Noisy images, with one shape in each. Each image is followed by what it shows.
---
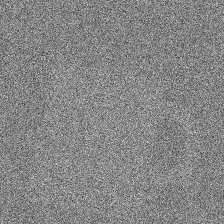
light cup
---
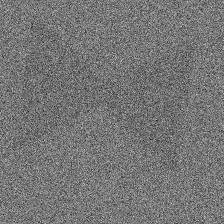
dark bow tie
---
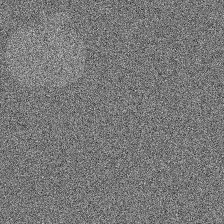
light apple, top left
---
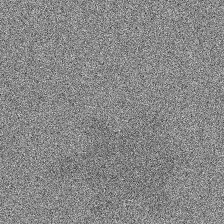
dark turtle
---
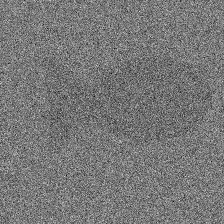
dark fish
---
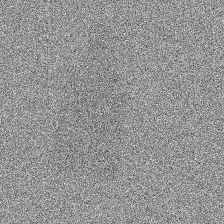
dark bottle
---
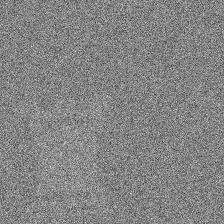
light chess rook
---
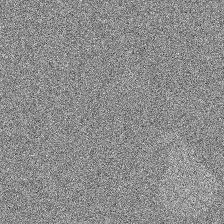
light pear, bottom right
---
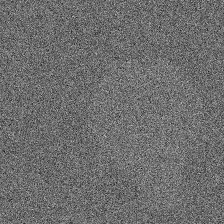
light light bulb
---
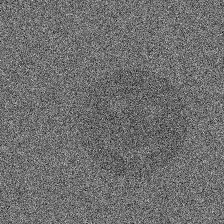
dark smiling face
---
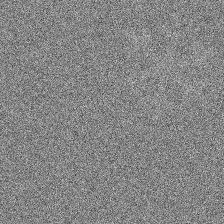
light snowflake
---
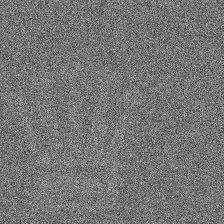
light chess queen
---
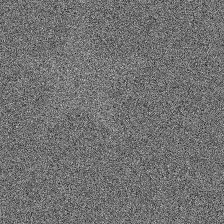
light star
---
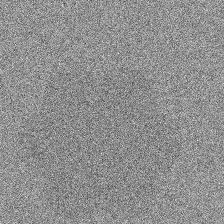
dark flower
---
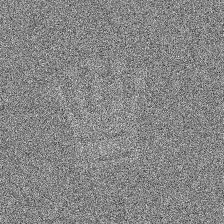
light chess queen
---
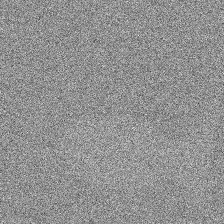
light fish
